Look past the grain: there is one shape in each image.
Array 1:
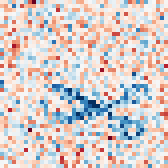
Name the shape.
pair of scissors
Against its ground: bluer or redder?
bluer
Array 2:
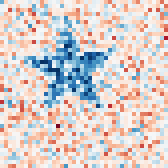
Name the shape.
star
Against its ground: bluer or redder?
bluer
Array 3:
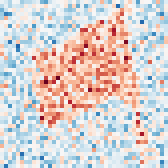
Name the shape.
flag
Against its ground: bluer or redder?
redder
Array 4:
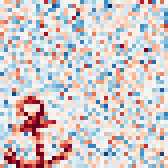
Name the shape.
anchor
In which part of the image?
bottom left
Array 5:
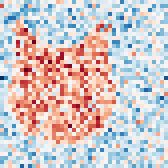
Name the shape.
cat's head
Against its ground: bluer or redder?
redder
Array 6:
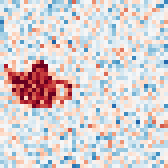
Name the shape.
teapot
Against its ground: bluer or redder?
redder
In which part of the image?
middle left
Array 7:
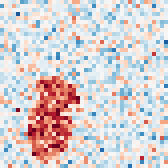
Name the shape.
footprint
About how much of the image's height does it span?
half
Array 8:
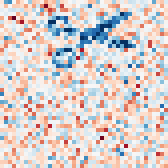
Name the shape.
pair of scissors
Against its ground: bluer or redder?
bluer
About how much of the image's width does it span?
half
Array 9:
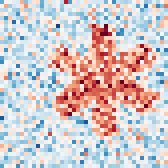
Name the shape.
asterisk
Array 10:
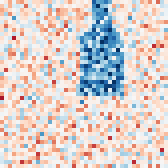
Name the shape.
bottle
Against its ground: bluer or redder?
bluer
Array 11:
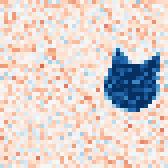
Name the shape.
cat's head
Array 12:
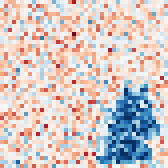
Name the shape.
chess knight
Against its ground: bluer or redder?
bluer
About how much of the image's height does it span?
half
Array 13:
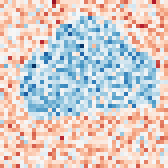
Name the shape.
cloud
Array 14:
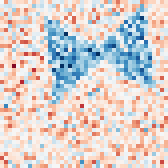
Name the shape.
bow tie
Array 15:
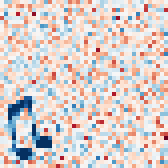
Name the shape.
pair of musical notes
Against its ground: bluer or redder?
bluer
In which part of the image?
bottom left
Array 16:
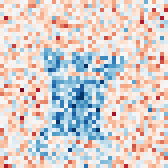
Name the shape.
chess rook
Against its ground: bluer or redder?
bluer
